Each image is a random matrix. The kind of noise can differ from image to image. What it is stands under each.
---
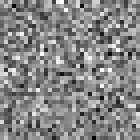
independent entries
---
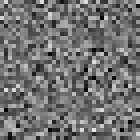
low rank plus noise
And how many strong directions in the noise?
five to eight
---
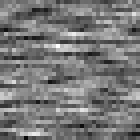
streaked along the rows
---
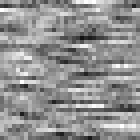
streaked along the rows
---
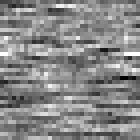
streaked along the rows
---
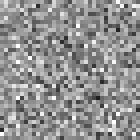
independent entries
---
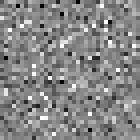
heavy tails
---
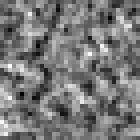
blotchy
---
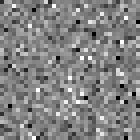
heavy tails
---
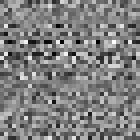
rows of uneven size
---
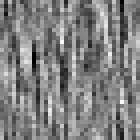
streaked along the columns
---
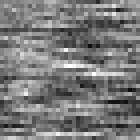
streaked along the rows
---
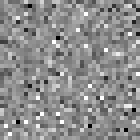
heavy tails
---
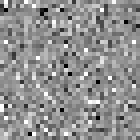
heavy tails
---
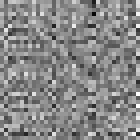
low rank plus noise
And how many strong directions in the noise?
one
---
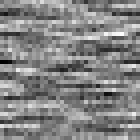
streaked along the rows
